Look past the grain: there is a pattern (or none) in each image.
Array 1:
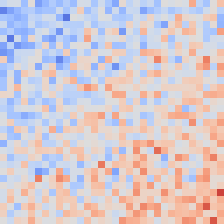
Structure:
a smooth slope
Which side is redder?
bottom right
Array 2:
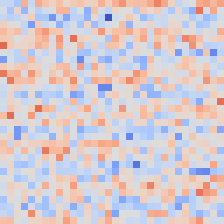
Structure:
horizontal stripes
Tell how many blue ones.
6
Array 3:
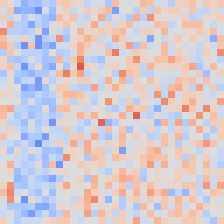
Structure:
one vertical stripe
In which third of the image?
left
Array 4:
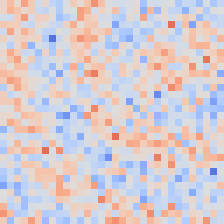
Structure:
rings round one point
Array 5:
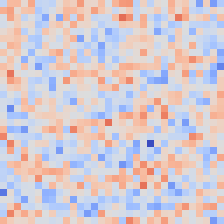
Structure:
rings round one point
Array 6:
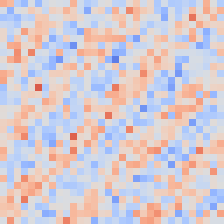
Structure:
diagonal stripes
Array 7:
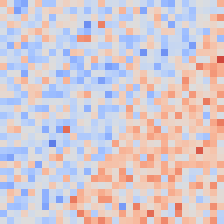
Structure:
a sharp edge
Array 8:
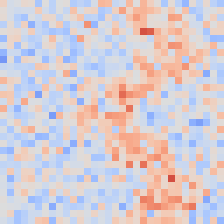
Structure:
a wavy band
